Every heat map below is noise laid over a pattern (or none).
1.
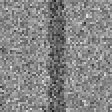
one vertical stripe
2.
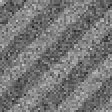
diagonal stripes
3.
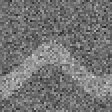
a wavy band
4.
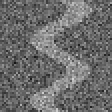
a wavy band
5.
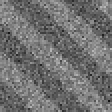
diagonal stripes
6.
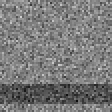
one horizontal stripe
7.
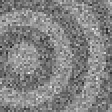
rings round one point
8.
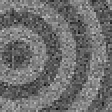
rings round one point
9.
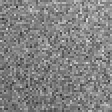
a smooth slope
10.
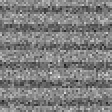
horizontal stripes
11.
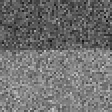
a sharp edge
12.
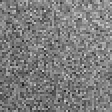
a smooth slope
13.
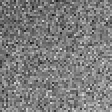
a smooth slope
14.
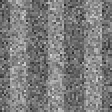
vertical stripes
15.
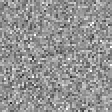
only noise
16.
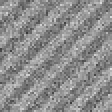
diagonal stripes
